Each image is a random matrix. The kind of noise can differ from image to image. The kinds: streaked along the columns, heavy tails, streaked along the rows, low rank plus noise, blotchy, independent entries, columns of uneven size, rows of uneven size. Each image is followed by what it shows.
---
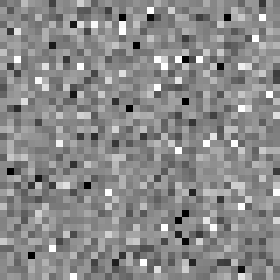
heavy tails
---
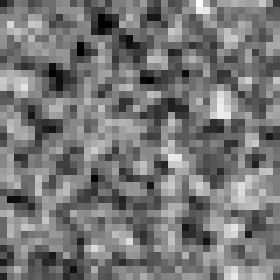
blotchy
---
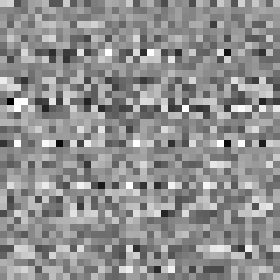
rows of uneven size
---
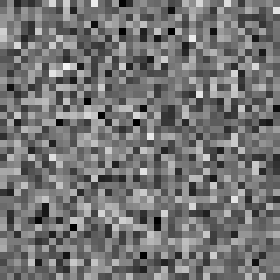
independent entries
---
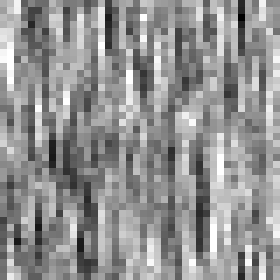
streaked along the columns
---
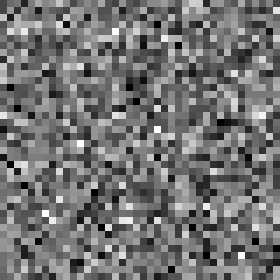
independent entries
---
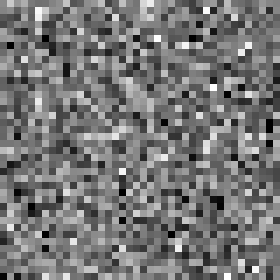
independent entries
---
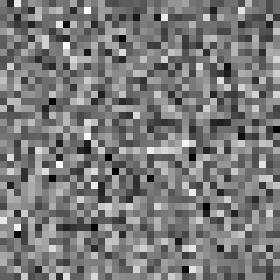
independent entries
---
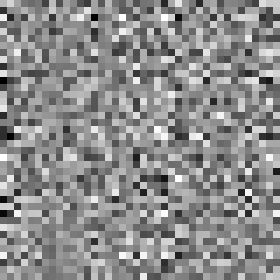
low rank plus noise
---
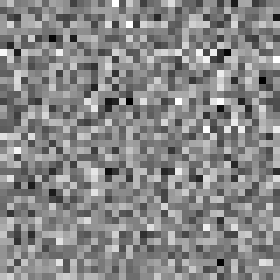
low rank plus noise
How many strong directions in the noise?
five to eight
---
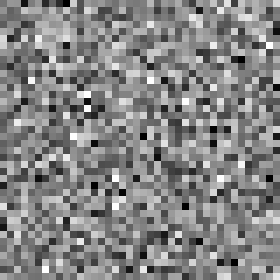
independent entries
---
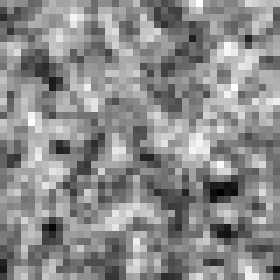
blotchy
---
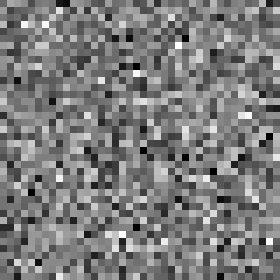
independent entries
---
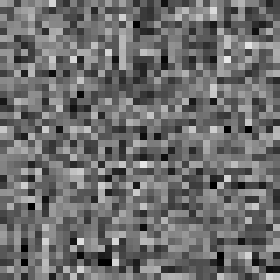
low rank plus noise
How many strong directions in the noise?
five to eight
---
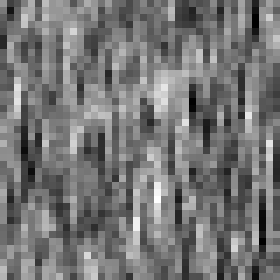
streaked along the columns
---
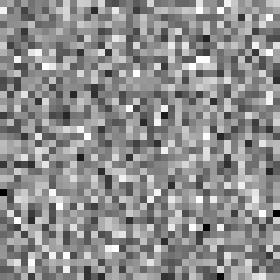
independent entries
